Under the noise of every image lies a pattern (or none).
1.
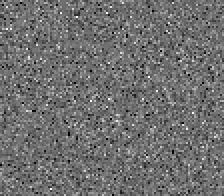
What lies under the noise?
only noise
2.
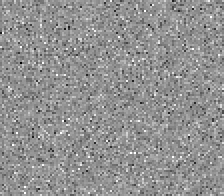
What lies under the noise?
only noise
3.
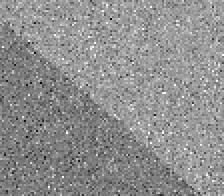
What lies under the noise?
a sharp edge
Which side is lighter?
top right
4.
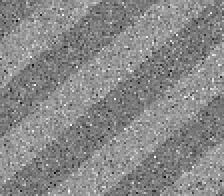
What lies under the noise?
diagonal stripes
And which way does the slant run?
bottom left to top right
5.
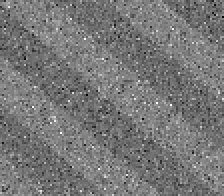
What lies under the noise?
diagonal stripes
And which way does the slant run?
top left to bottom right
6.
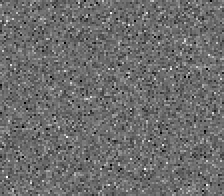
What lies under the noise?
only noise
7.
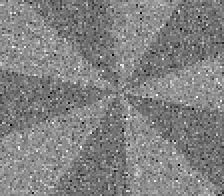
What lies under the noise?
spokes from one point
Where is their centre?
centre
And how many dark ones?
5
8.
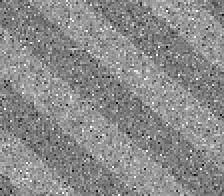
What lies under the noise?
diagonal stripes
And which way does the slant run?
top left to bottom right
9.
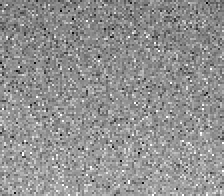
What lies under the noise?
a smooth slope
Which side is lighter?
bottom
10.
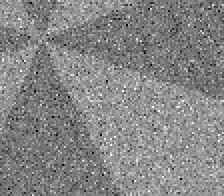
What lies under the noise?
spokes from one point
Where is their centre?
top left
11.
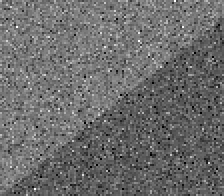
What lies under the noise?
a sharp edge
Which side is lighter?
top left
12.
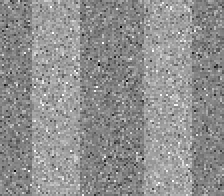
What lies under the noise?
vertical stripes
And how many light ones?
2
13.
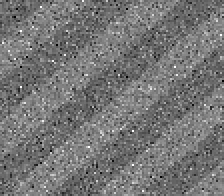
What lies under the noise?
diagonal stripes
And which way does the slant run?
bottom left to top right
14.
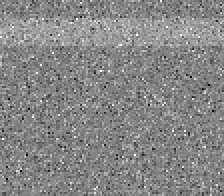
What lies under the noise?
one horizontal stripe
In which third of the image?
top
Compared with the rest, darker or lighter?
lighter
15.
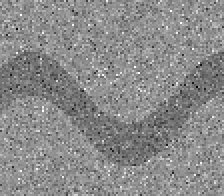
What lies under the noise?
a wavy band
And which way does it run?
left to right
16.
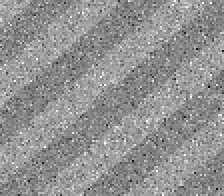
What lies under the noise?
diagonal stripes
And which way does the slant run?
bottom left to top right
